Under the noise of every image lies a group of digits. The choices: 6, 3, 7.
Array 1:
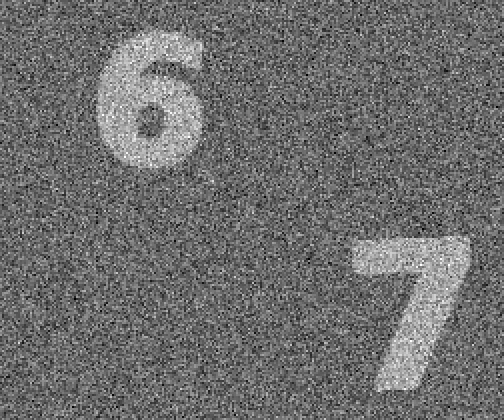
top left: 6; bottom right: 7
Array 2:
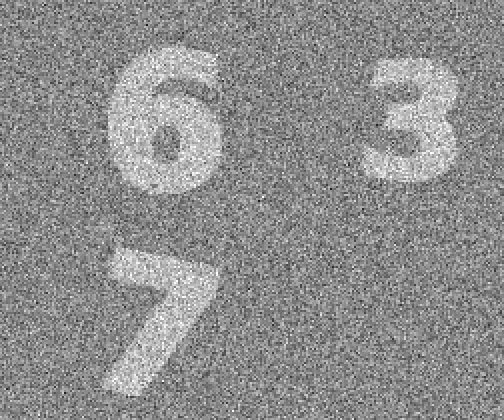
top left: 6; top right: 3; bottom left: 7
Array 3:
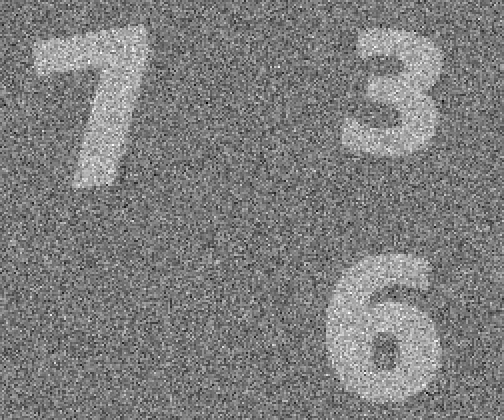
top left: 7; top right: 3; bottom right: 6
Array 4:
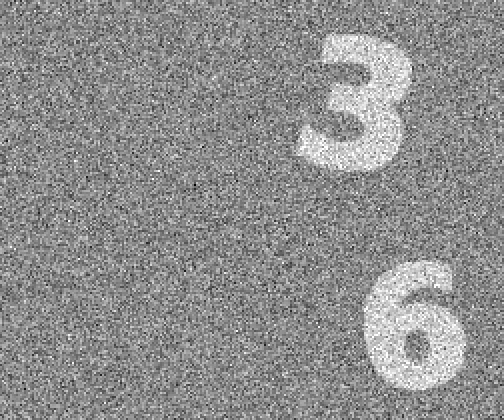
top right: 3; bottom right: 6
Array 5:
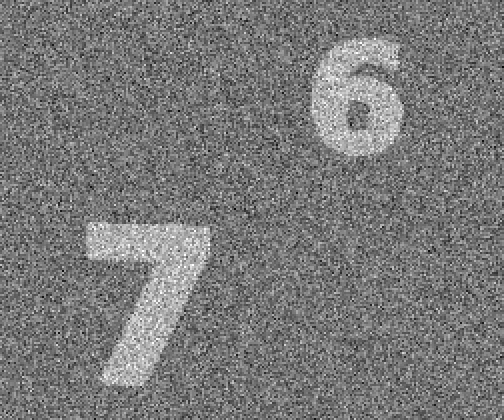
top right: 6; bottom left: 7
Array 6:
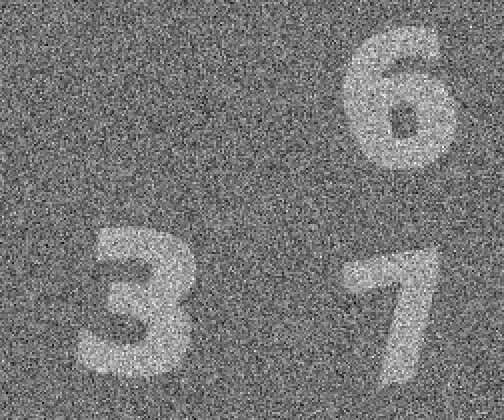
top right: 6; bottom left: 3; bottom right: 7
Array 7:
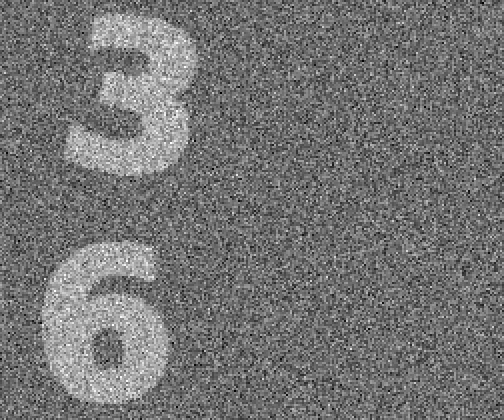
top left: 3; bottom left: 6
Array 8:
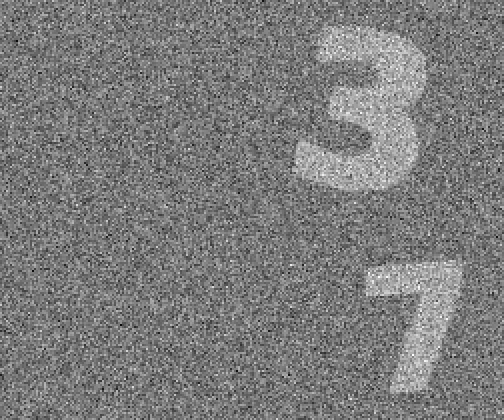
top right: 3; bottom right: 7
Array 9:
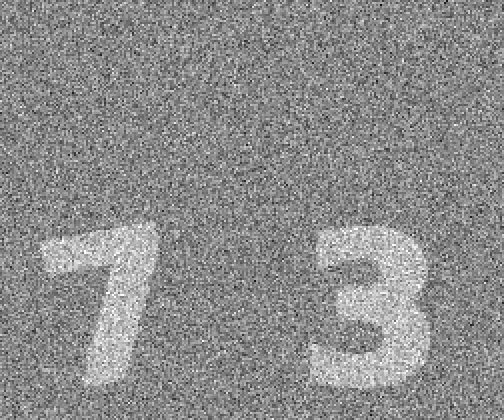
bottom left: 7; bottom right: 3
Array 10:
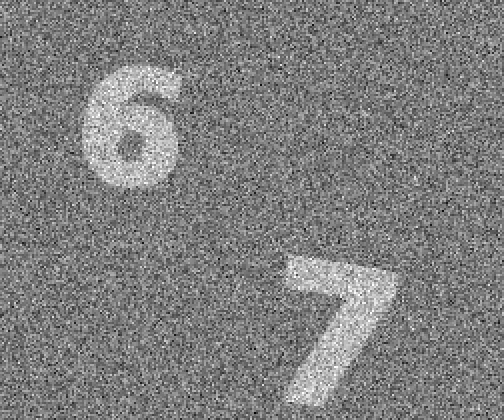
top left: 6; bottom right: 7
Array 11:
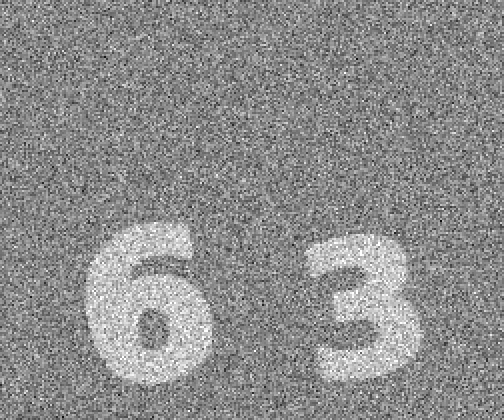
bottom left: 6; bottom right: 3
